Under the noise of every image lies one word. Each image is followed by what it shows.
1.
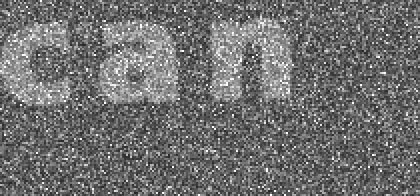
can
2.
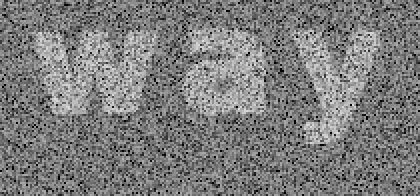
way
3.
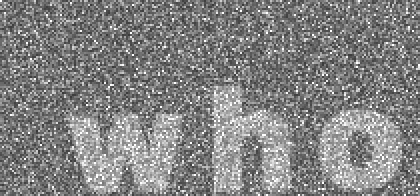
who
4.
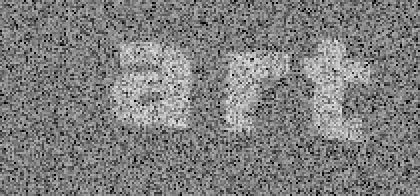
art
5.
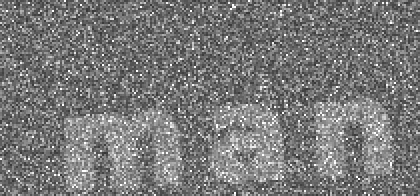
man
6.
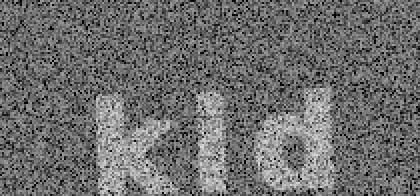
kid
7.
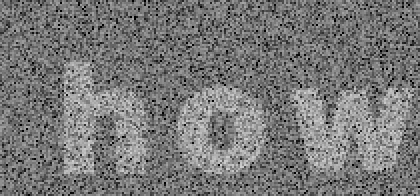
how
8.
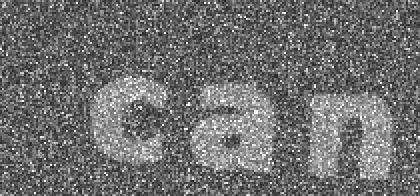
can
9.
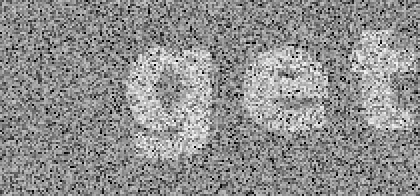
get
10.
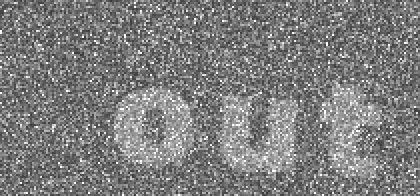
out
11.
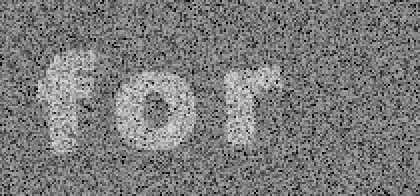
for
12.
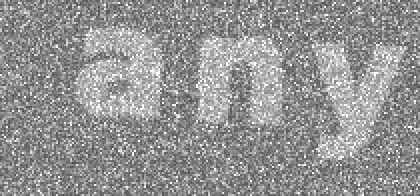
any
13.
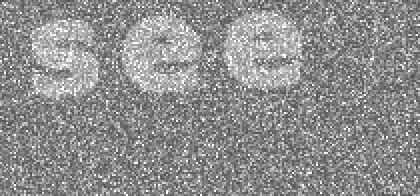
see
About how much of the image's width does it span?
two thirds
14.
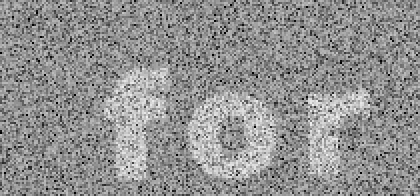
for
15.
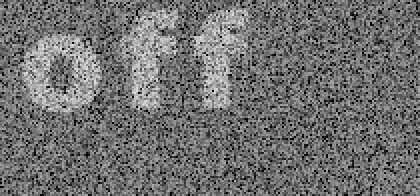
off
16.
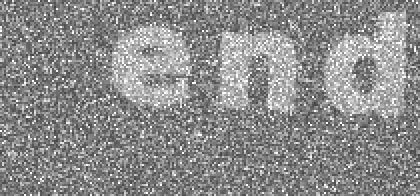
end
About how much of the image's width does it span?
two thirds
